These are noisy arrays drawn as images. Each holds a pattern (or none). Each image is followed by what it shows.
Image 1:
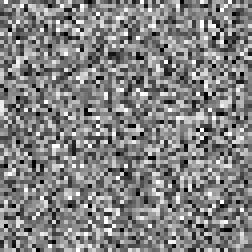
only noise
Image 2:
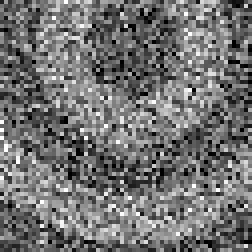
rings round one point
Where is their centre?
top middle
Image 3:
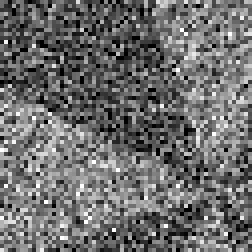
spokes from one point
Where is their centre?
bottom right
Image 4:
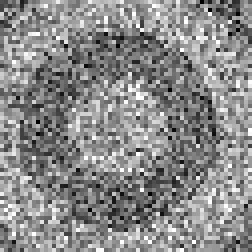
rings round one point
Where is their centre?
centre
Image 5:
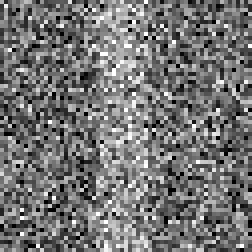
one vertical stripe
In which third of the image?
middle
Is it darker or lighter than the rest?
lighter
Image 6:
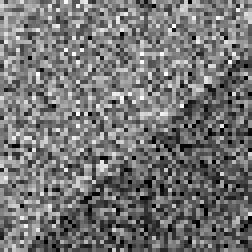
a sharp edge
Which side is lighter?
top left
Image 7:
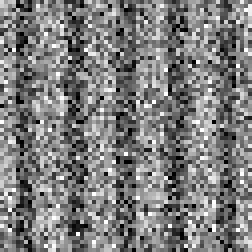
vertical stripes
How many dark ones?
5
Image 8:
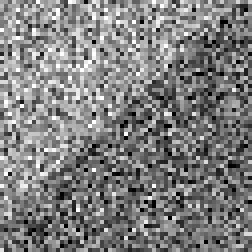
a sharp edge
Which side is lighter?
top left
